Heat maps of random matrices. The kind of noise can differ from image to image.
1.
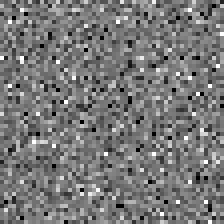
heavy tails
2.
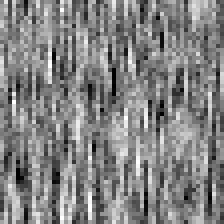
streaked along the columns
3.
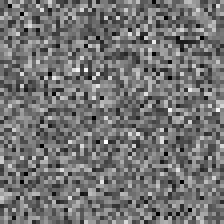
independent entries
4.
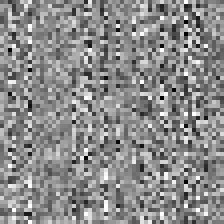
columns of uneven size
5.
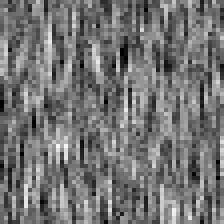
streaked along the columns
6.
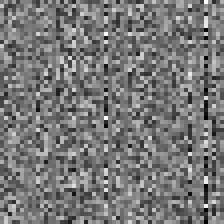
columns of uneven size
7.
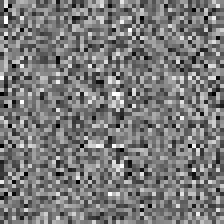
low rank plus noise
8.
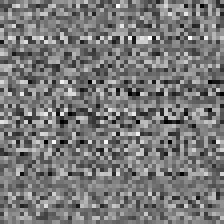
rows of uneven size
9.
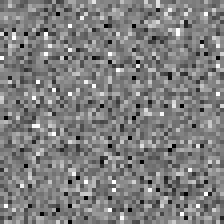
heavy tails
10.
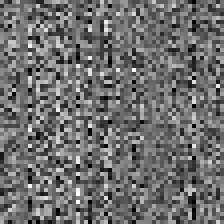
columns of uneven size
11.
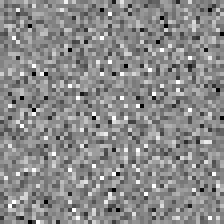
heavy tails
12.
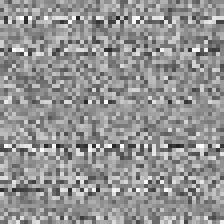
rows of uneven size
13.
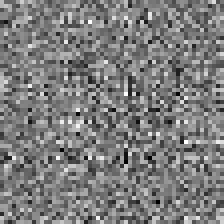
low rank plus noise
